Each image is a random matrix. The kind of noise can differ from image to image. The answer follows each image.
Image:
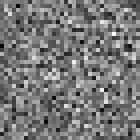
independent entries
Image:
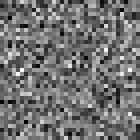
independent entries
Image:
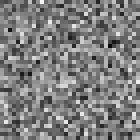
independent entries
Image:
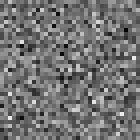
independent entries
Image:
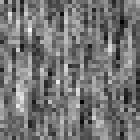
streaked along the columns
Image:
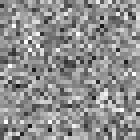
independent entries
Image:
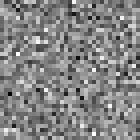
independent entries
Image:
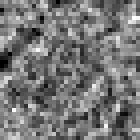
blotchy
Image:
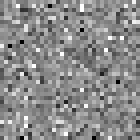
heavy tails
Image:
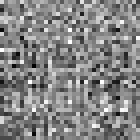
low rank plus noise
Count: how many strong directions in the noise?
two
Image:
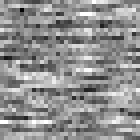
streaked along the rows
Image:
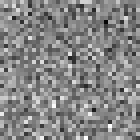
independent entries
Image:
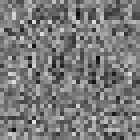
low rank plus noise
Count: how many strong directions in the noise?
two
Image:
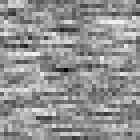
streaked along the rows
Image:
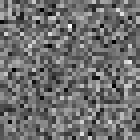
independent entries
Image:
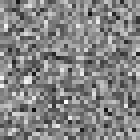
independent entries
